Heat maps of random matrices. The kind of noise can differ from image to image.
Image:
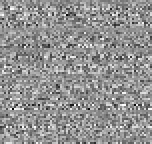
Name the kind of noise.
rows of uneven size
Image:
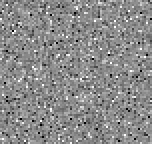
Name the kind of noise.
heavy tails
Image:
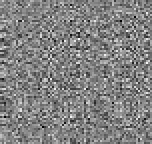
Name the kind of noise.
low rank plus noise
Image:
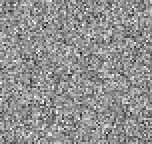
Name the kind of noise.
independent entries
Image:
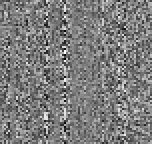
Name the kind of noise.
columns of uneven size
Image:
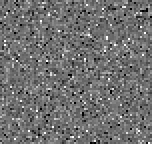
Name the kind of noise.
heavy tails
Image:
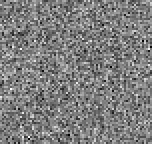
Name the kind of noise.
independent entries
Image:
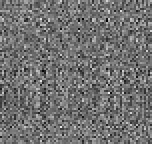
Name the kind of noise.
low rank plus noise
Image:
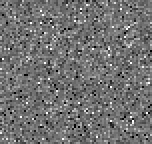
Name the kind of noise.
heavy tails
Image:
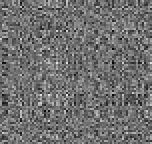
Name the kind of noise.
low rank plus noise
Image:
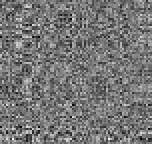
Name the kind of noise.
low rank plus noise
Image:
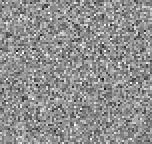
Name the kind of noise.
independent entries
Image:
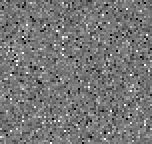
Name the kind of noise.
heavy tails
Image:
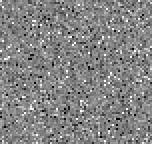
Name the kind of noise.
heavy tails
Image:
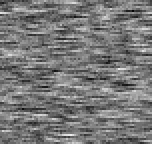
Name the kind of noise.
streaked along the rows
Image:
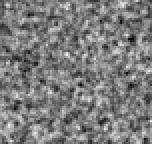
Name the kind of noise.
blotchy
